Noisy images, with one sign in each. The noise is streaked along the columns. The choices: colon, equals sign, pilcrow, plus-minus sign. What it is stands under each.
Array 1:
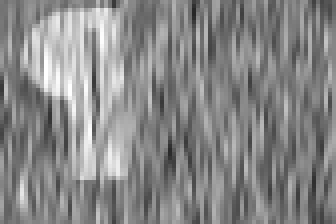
pilcrow
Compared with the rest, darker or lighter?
lighter
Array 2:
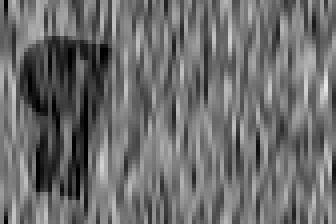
pilcrow
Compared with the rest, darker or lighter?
darker
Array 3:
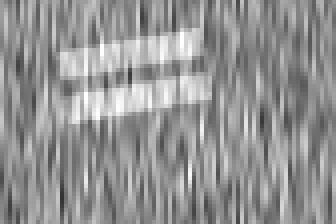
equals sign
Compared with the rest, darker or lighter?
lighter
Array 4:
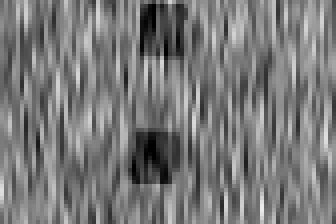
colon
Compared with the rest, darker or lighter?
darker
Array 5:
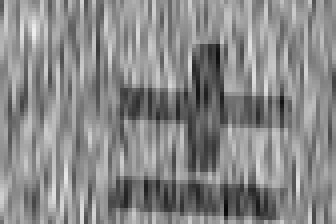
plus-minus sign
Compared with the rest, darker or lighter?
darker
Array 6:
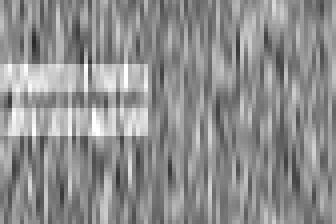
equals sign
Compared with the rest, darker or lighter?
lighter
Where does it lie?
middle left
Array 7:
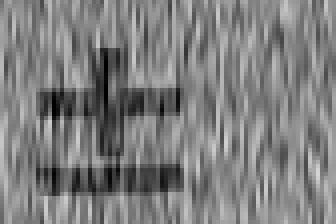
plus-minus sign
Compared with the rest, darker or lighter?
darker
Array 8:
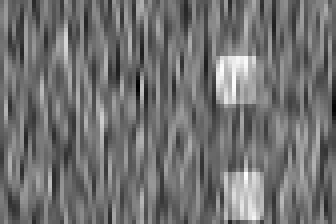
colon
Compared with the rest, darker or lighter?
lighter
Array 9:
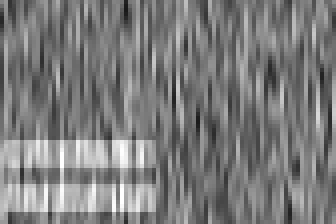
equals sign
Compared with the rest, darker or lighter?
lighter
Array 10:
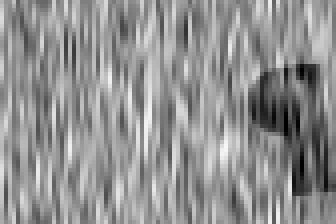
pilcrow
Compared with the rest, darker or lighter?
darker
